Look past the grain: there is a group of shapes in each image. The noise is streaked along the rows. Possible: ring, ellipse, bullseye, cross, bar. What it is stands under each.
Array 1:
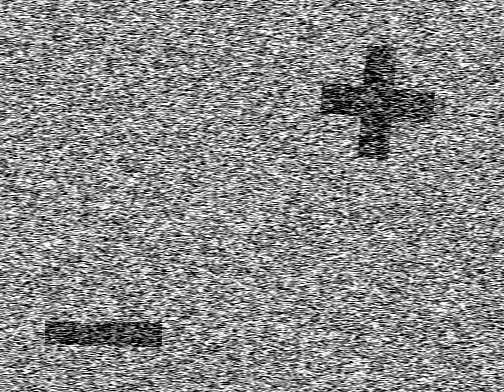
top right: cross; bottom left: bar
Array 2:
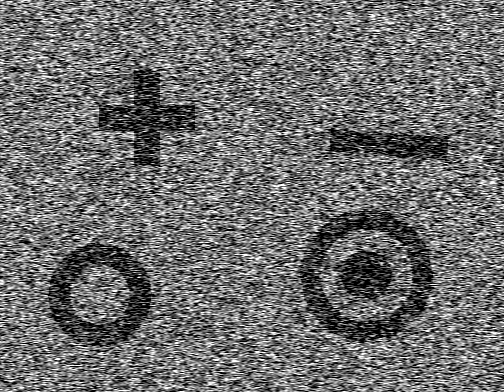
top left: cross; top right: bar; bottom left: ring; bottom right: bullseye
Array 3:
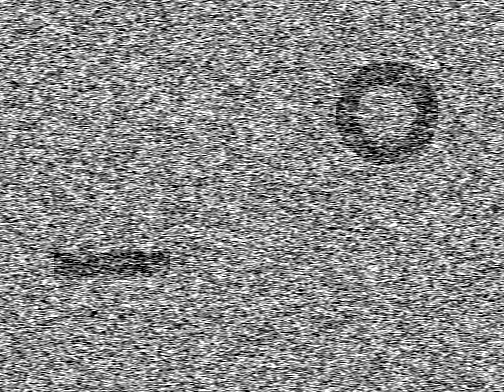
top right: ring; bottom left: bar
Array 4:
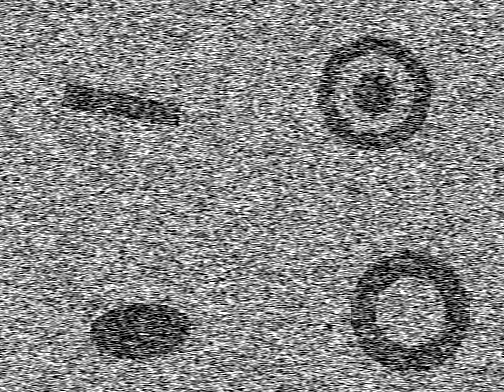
top left: bar; top right: bullseye; bottom left: ellipse; bottom right: ring
